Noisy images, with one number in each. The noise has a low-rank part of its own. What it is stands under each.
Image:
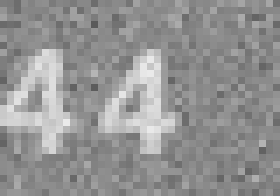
44
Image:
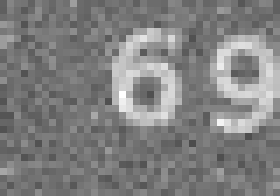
69
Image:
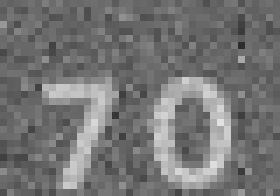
70
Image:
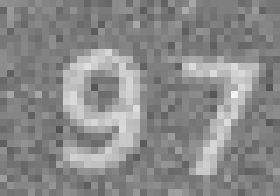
97
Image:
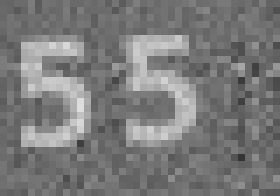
55
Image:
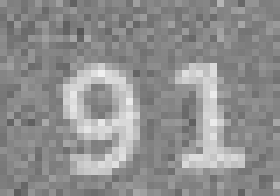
91
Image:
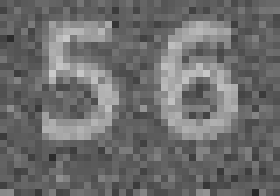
56
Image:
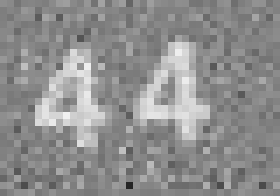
44
